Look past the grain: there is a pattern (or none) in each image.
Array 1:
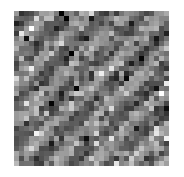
diagonal stripes
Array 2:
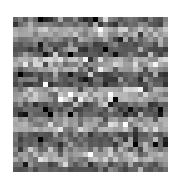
horizontal stripes
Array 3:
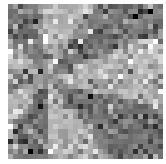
spokes from one point
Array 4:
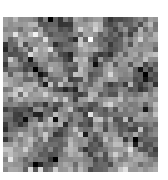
spokes from one point
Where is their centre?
centre
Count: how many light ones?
8
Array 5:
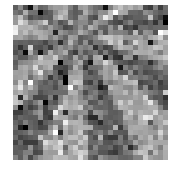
spokes from one point
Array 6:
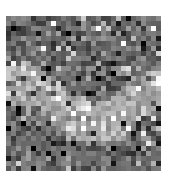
a wavy band
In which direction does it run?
left to right
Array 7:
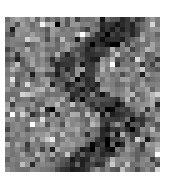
a wavy band
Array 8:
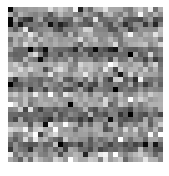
horizontal stripes
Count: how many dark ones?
5
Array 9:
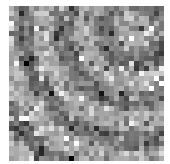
rings round one point
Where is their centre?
top right
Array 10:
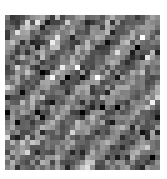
diagonal stripes
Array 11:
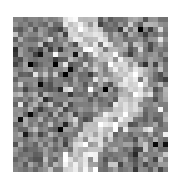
a wavy band
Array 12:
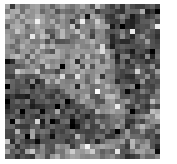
spokes from one point
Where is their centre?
bottom right
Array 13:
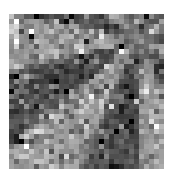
spokes from one point
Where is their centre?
top right
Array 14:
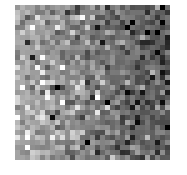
a smooth slope
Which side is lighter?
left
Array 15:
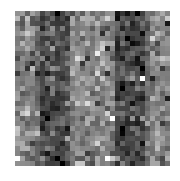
vertical stripes
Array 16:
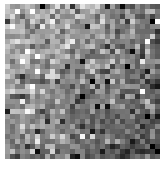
a smooth slope
